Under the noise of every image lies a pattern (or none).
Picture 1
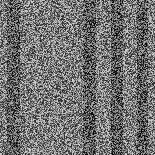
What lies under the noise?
bands of columns
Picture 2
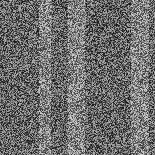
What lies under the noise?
bands of columns
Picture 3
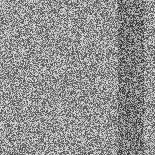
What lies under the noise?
one band of columns
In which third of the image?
right
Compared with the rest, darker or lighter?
darker
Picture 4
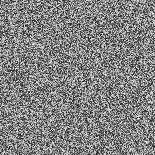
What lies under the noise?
only noise
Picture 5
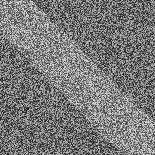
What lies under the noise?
a diagonal band
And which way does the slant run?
top left to bottom right
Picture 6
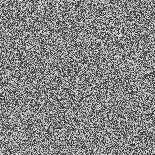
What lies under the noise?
only noise
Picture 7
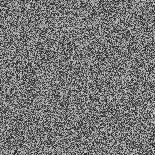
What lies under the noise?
only noise
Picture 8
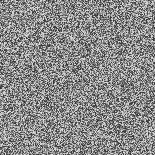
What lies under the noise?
only noise
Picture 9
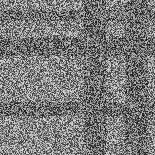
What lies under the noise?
bands of rows crossing bands of columns
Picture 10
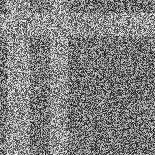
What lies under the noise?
bands of rows crossing bands of columns
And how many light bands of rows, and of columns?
1 and 2
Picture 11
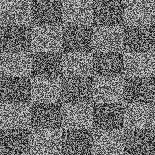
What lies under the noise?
a checkerboard
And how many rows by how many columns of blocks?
6 by 5
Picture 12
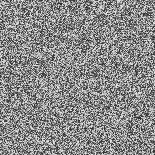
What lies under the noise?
only noise
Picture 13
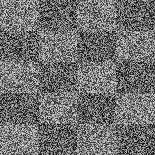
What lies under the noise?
a checkerboard
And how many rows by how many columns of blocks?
5 by 4
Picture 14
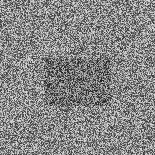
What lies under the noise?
one block
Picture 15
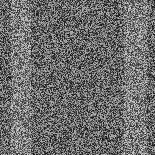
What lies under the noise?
bands of columns
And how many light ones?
2
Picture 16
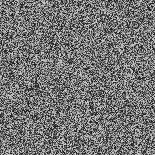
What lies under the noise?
only noise
